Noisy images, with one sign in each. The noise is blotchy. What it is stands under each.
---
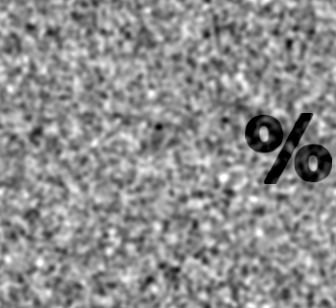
percent sign
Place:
middle right
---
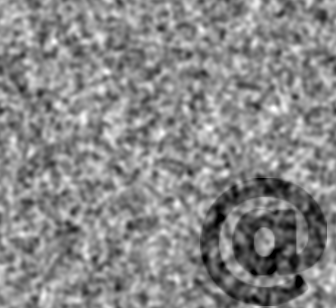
at sign
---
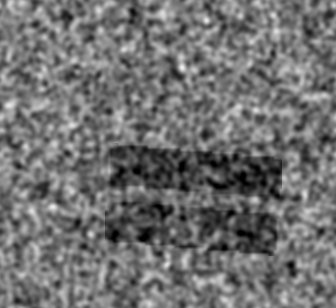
equals sign
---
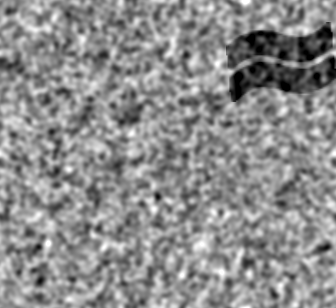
approximately sign
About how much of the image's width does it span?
a third
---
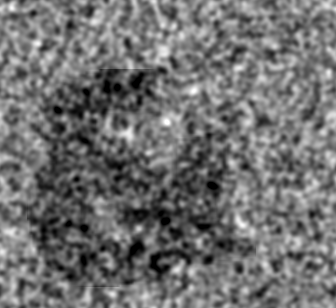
ampersand
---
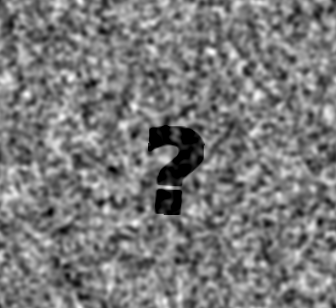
question mark
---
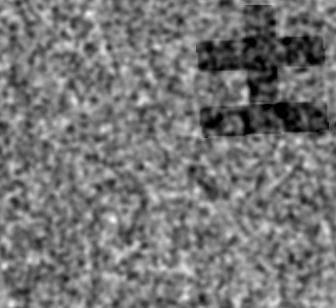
plus-minus sign
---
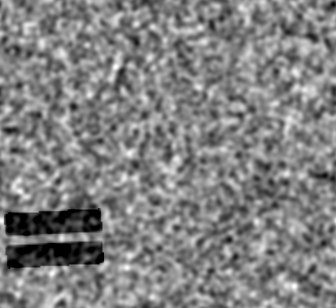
equals sign
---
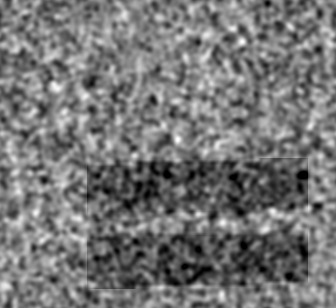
equals sign
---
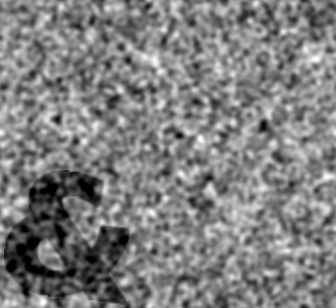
ampersand
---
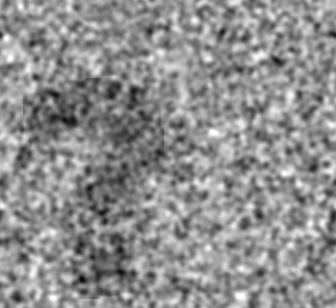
question mark
